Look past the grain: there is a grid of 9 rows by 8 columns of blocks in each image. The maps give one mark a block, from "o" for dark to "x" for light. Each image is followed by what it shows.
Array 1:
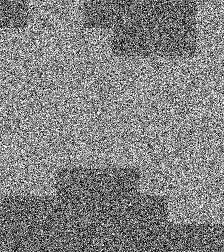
oxxoooox
xxxxooox
xxxxxxxx
xxxxxxxx
xxxxxxxx
xxxxxxxx
xxoooxxx
ooooooxx
oooooooo
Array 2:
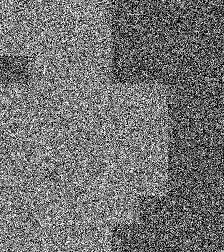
xxxxoooo
xxxxoooo
oxxxoooo
xxxxxxoo
xxxxxxoo
xxxxxxoo
xxxxxxoo
xxxxxooo
xxxxoooo
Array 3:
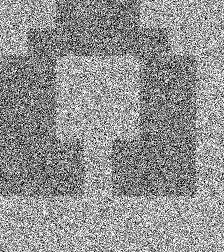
xxoooxxx
xoooooxx
ooxxxoox
ooxxxoox
ooxxxoox
oooxooox
oooxooox
xxxxxxxx
xxxxxxxx
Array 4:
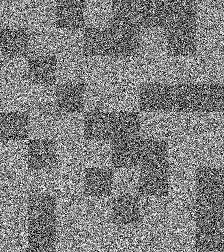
xxoxooox
oxxooxox
xoxxxxxx
xxoxxooo
oxxooxxx
xoxxooxx
xxxoxoxo
xoxxoxxo
xoxxxxxo
